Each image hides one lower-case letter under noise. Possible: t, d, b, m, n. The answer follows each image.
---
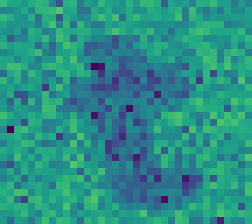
dark t
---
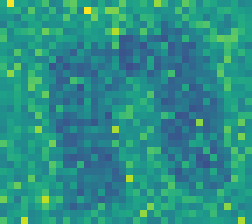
dark n
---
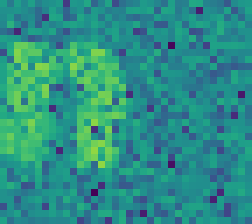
light n
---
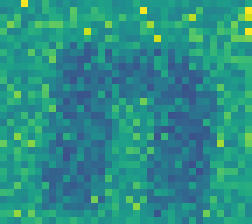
dark n
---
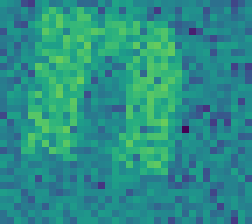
light n
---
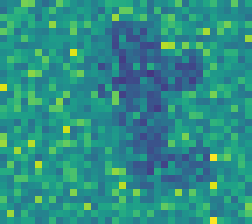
dark t
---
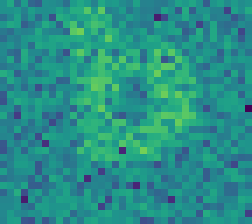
light b
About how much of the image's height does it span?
two thirds
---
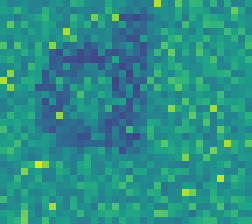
dark d
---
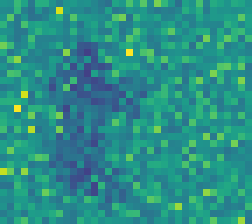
dark t
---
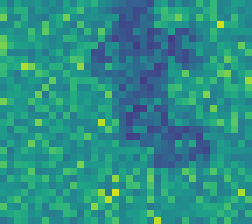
dark t
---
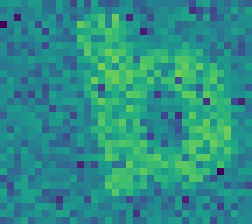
light b
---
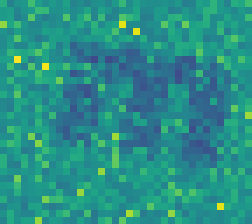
dark m
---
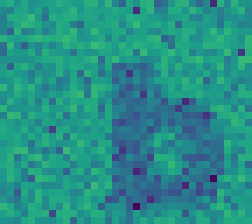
dark b
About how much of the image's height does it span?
two thirds
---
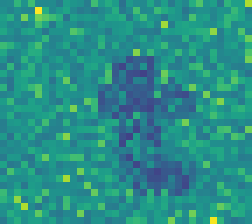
dark t
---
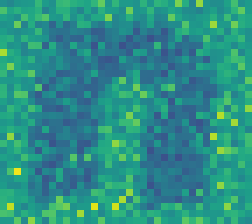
dark n
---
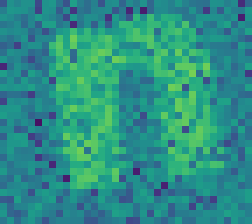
light n
